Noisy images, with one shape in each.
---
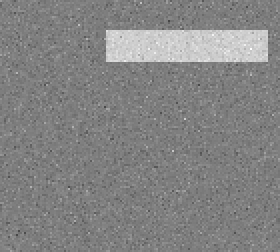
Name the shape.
bar
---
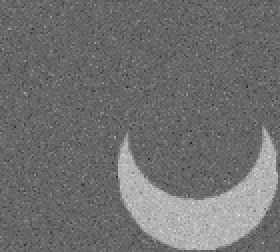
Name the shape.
crescent
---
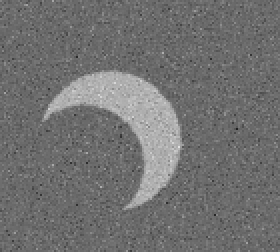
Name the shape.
crescent
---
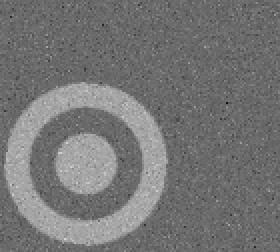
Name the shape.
bullseye
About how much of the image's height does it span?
two thirds
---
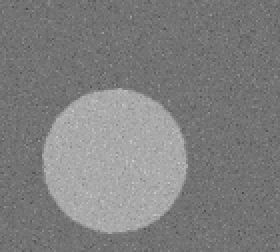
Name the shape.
disc
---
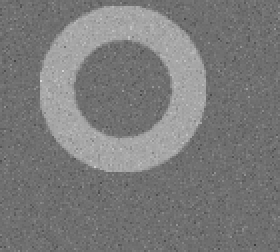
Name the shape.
ring
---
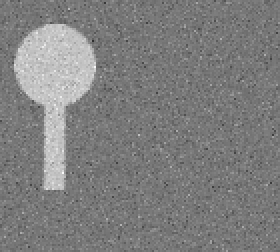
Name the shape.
lollipop
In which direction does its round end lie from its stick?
up
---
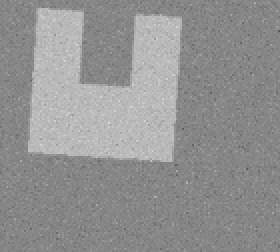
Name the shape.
square with a notch
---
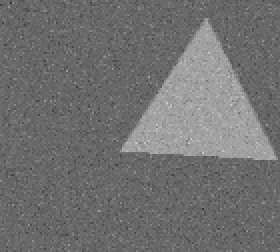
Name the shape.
triangle
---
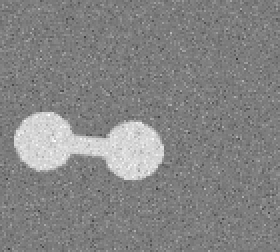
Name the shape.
dumbbell
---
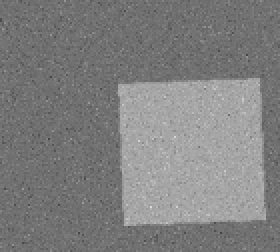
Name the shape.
square
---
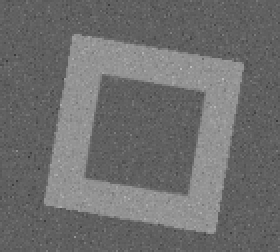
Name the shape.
square frame
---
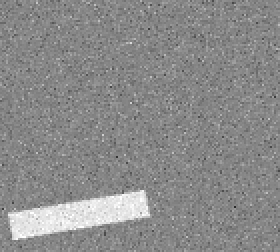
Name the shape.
bar
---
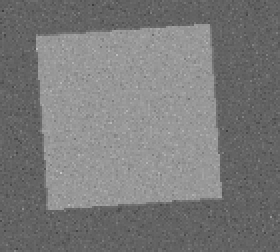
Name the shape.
square
